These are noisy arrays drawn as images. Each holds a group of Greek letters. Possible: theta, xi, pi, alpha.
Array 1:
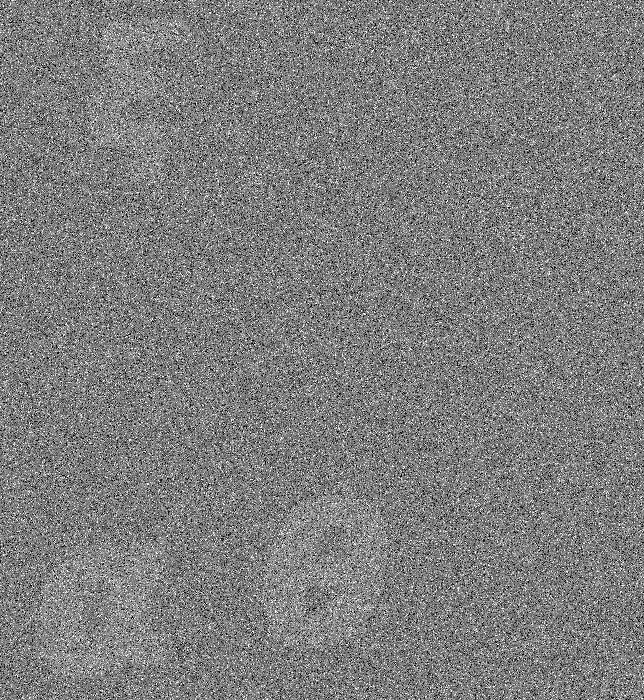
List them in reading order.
top left: light xi; bottom left: light alpha; bottom middle: light theta
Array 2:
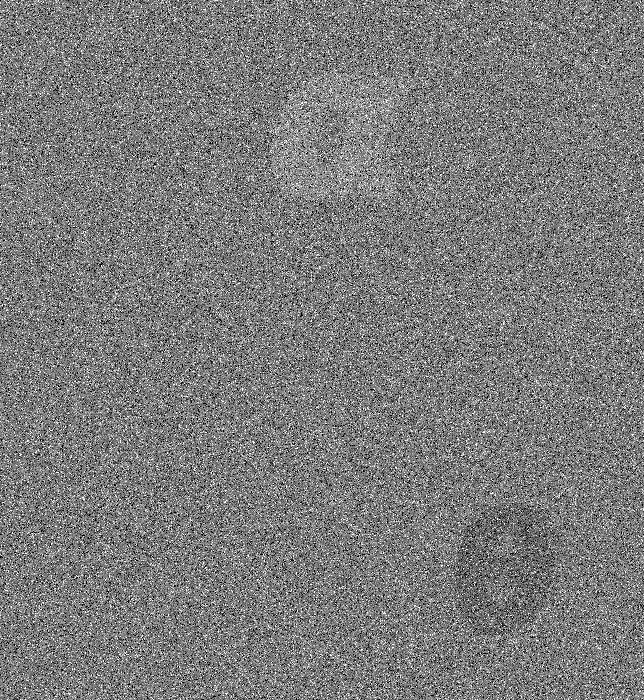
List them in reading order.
top middle: light alpha; bottom right: dark theta
